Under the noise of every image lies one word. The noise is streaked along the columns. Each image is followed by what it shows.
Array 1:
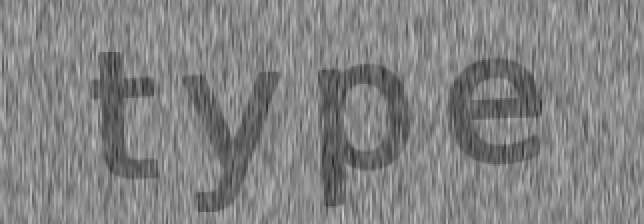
type
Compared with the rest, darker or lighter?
darker
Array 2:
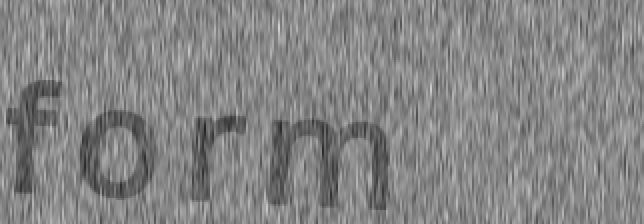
form
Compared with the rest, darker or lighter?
darker
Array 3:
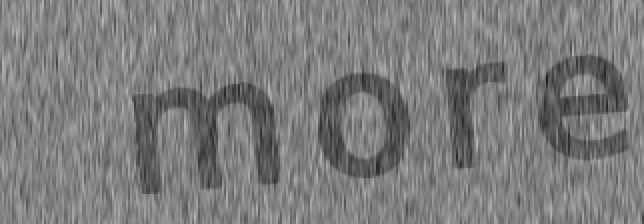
more
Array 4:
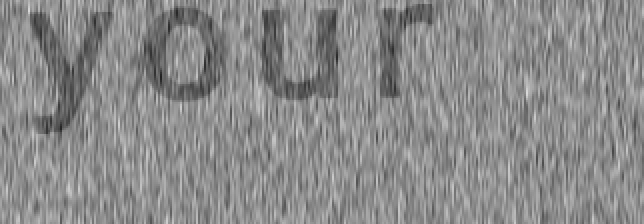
your
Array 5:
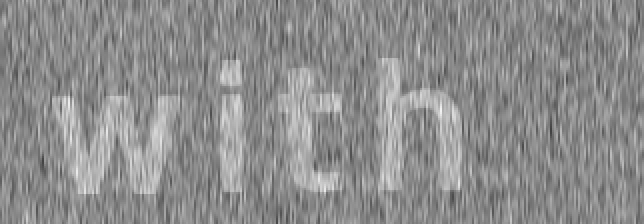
with
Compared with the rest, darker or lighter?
lighter
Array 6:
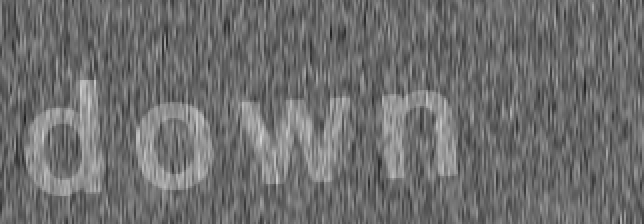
down
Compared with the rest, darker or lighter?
lighter
